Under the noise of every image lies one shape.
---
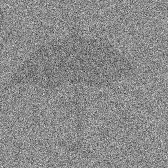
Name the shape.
umbrella
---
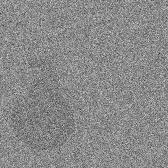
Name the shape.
pear
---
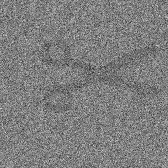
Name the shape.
pair of scissors
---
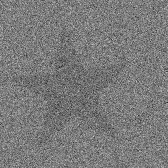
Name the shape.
star
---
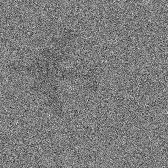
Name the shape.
airplane
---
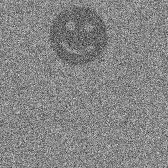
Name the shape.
smiling face
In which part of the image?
top middle
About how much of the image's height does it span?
a third
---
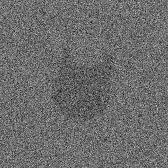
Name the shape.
cat's head
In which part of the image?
centre
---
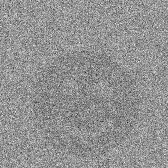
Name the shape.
smiling face
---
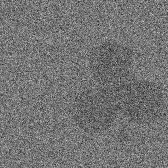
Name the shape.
club
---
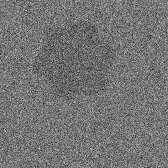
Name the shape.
flower
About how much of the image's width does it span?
half
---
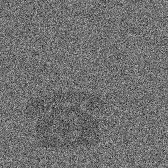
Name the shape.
telephone
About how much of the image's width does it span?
half
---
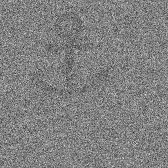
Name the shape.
anchor
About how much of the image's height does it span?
half
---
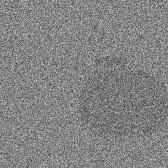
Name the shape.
apple
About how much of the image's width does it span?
half
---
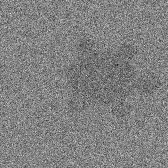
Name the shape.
turtle
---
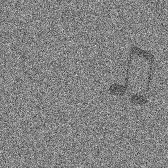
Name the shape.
pair of musical notes
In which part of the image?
middle right
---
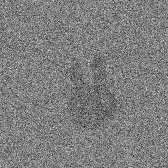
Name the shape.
rabbit's head
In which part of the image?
centre
